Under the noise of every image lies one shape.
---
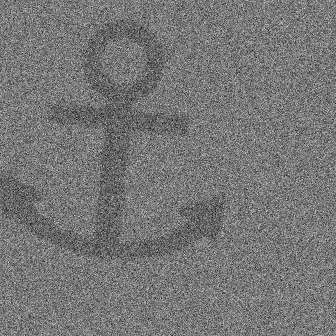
dark anchor
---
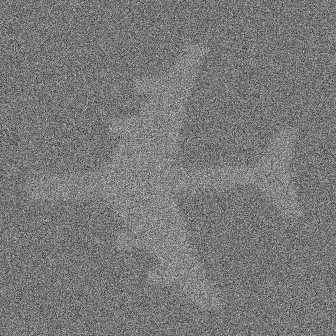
light airplane
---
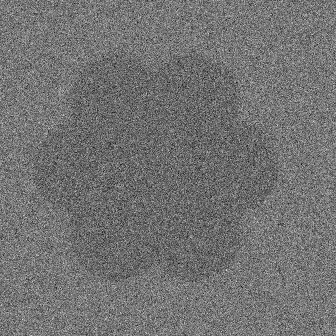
dark flower
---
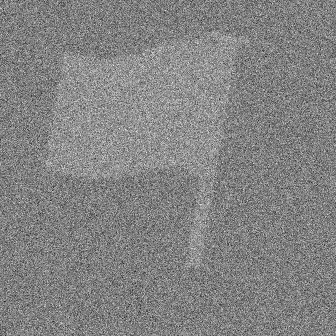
light flag
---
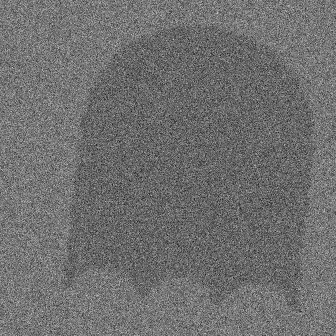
dark ghost
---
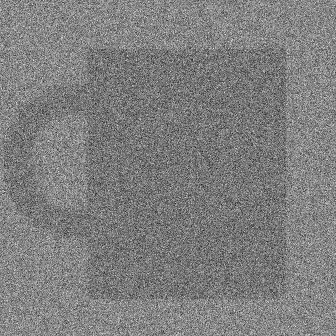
dark cup
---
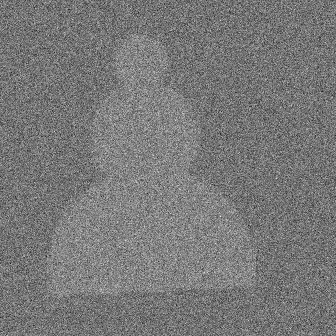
light chess pawn
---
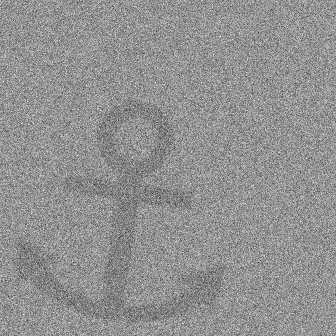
dark anchor
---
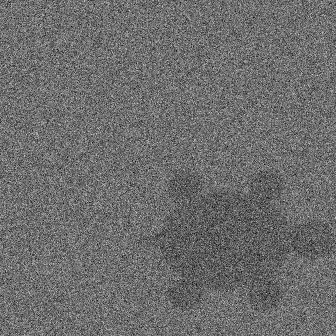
dark turtle
